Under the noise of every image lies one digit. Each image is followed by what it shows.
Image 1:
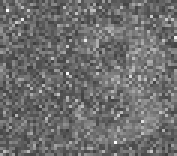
light 3
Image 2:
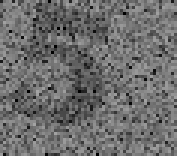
dark 5
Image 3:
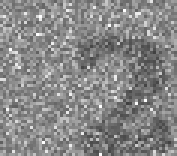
dark 2
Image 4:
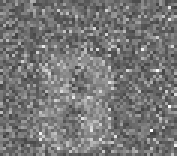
light 8
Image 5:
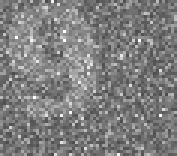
light 9
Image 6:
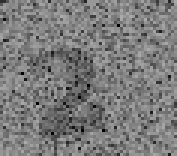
dark 2
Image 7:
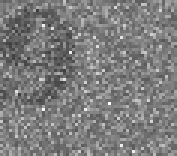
dark 9
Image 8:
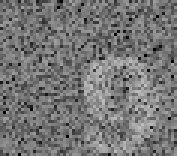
light 9
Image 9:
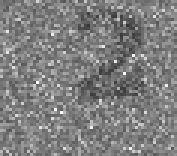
dark 2
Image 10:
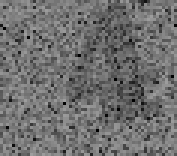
dark 4
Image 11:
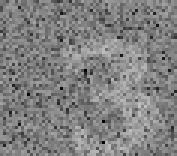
light 3
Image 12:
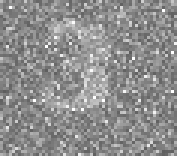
light 3
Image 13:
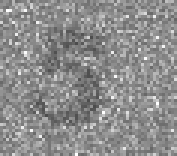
dark 5
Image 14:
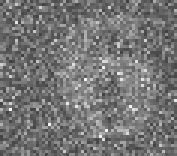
light 6
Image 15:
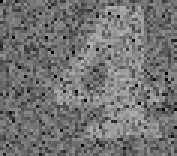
light 4
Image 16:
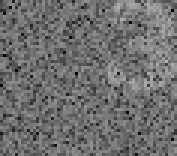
light 3
